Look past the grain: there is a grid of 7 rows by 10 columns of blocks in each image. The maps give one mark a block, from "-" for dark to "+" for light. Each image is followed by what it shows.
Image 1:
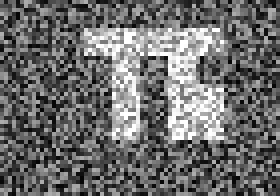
----------
---+++++--
----+-+---
----+-++--
----+-++--
----------
----------
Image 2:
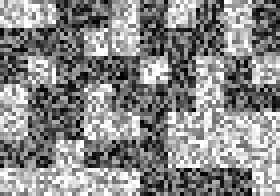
++--+-+-+-
---++---+-
-+---+-+-+
+--+---+--
+--++-++++
--+---++++
+++++----+
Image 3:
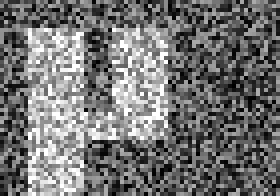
----------
-++-++----
-++-++----
-++-++----
-+++++----
-++-------
-++-------
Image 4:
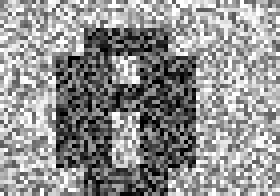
++++++++++
+++---++++
++--+--+++
++-----+++
++--+--+++
++--+--+++
+++---++++
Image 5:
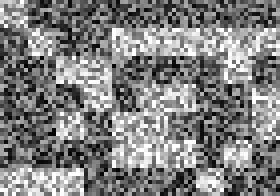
+---------
-+--++++++
--++----+-
---+-++--+
--+-++---+
----+++-+-
+++----+--
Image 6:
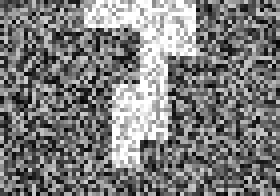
---++++---
-----++---
-----+----
----++----
----++----
----+-----
----------
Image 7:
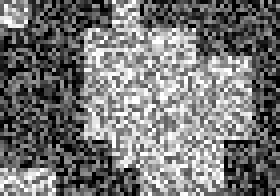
+---+-----
---++++---
---++++++-
---++++++-
---++++++-
----++++--
++---+++--
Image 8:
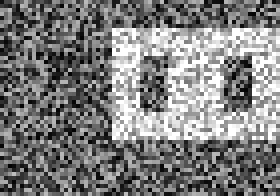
----------
----++++++
----+-++-+
----+-++-+
----++++++
----------
----------
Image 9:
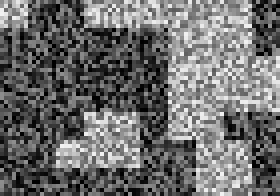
+--++++++-
------+++-
------++++
------++++
---++-++--
--+++--++-
-------++-
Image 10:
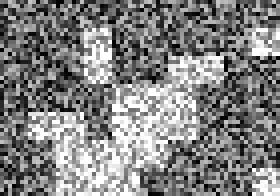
----------
---+-----+
---+--++--
----+++---
-++-+++---
--++++----
--+++----+
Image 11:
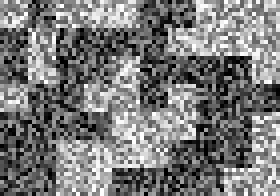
+-+++--+++
-+----++++
-+--+----+
+--++-+---
----+++--+
--++++---+
--++----++
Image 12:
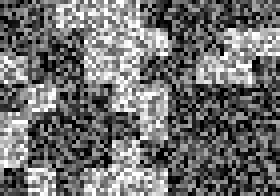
--+++-----
---+++--++
+--++--++-
-+--++----
+----+----
+---+-----
-+-+++----
